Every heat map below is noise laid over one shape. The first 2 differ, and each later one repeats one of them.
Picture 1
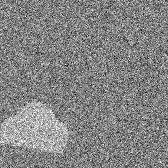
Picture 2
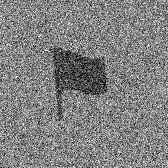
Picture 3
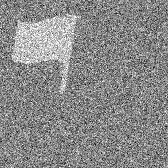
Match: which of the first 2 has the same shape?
2
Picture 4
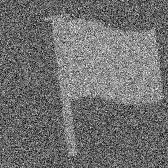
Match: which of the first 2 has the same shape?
2
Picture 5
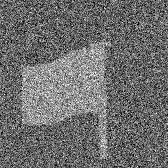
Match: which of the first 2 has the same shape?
2
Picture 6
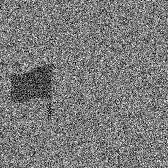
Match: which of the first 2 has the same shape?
2
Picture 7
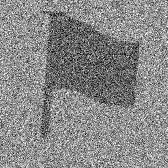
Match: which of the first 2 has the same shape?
2
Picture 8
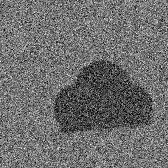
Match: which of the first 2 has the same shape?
1
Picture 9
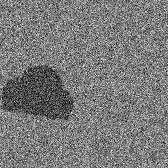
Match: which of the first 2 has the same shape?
1
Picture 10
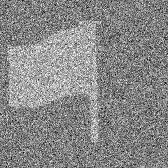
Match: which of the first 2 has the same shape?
2
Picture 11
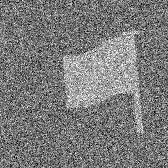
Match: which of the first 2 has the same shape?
2
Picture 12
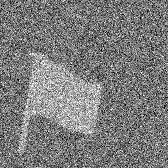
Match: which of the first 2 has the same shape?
2
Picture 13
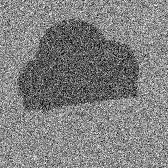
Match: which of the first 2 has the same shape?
1
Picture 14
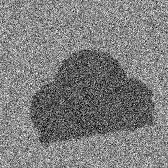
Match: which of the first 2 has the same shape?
1
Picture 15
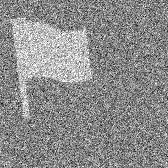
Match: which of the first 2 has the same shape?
2
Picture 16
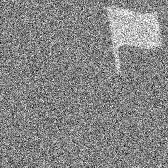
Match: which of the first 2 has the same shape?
2
